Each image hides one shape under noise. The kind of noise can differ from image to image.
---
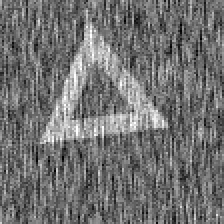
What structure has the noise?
streaked along the columns
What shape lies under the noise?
triangle frame
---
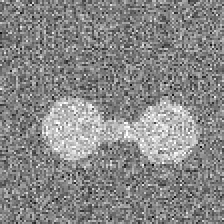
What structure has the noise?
low rank plus noise
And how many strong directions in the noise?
one
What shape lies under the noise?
dumbbell
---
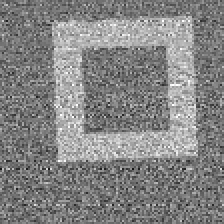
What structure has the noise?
rows of uneven size
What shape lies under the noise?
square frame
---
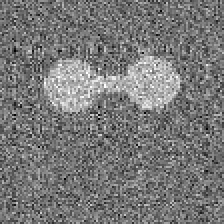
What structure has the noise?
low rank plus noise
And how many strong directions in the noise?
one
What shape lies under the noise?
dumbbell
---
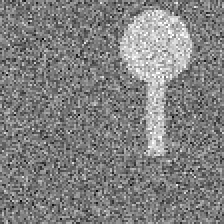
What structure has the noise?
independent entries
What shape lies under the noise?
lollipop
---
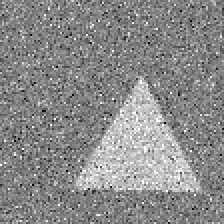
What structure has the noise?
heavy tails
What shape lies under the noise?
triangle
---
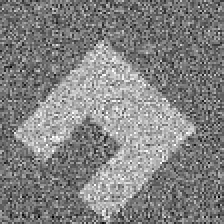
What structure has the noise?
low rank plus noise
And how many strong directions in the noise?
three or four
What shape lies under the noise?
square with a notch
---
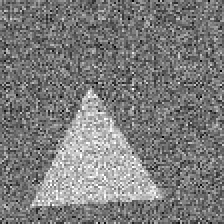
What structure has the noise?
low rank plus noise
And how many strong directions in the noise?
three or four
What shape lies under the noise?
triangle
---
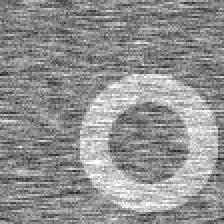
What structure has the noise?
streaked along the rows
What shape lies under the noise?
ring
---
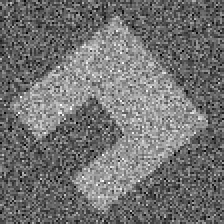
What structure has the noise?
independent entries
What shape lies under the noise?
square with a notch
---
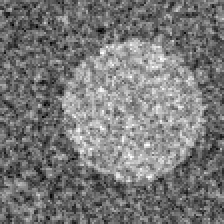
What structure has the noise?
blotchy
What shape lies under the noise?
disc
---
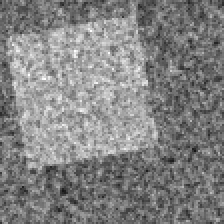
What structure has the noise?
blotchy
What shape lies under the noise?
square
